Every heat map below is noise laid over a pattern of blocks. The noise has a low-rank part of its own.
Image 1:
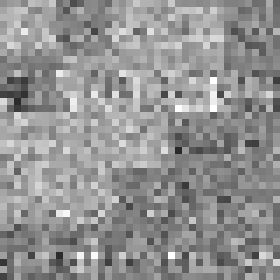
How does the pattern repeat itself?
mirrored about the diagonal from the top left
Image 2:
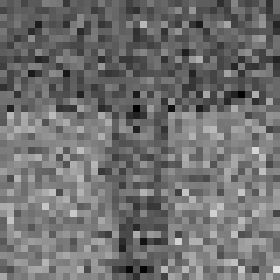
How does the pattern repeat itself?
left and right mirror each other
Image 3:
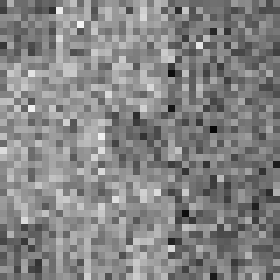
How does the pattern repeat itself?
top and bottom mirror each other
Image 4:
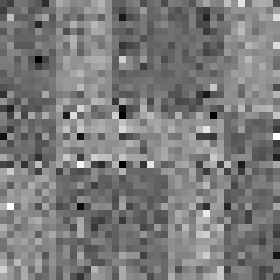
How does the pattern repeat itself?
the same after a half turn
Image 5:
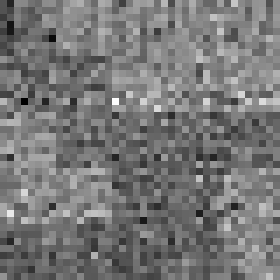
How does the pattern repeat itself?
no symmetry
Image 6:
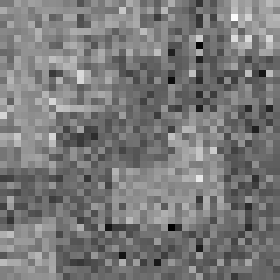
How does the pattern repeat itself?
mirrored about the diagonal from the top left
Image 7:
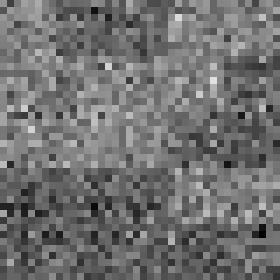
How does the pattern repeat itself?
no symmetry
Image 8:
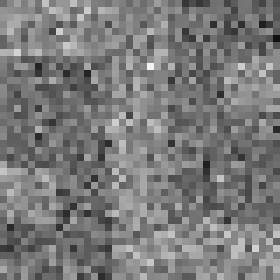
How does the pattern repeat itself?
the same after a half turn
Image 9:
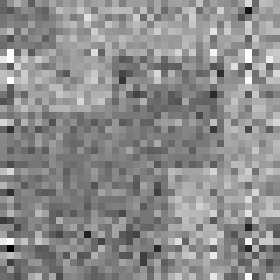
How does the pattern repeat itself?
mirrored about the diagonal from the bottom left
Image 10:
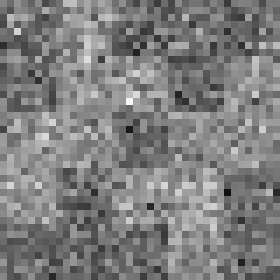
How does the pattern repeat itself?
the same after a half turn
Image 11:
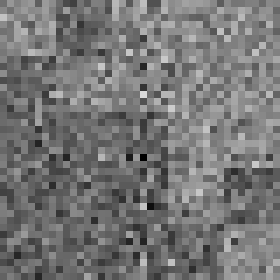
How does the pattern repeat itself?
mirrored about the diagonal from the bottom left
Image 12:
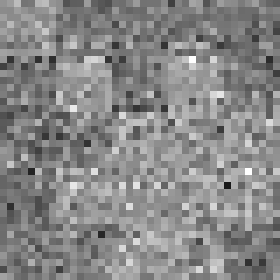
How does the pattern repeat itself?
mirrored about the diagonal from the top left
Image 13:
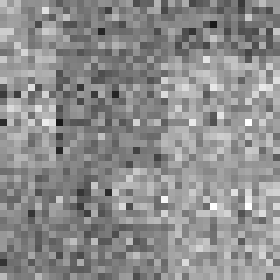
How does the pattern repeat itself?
no symmetry
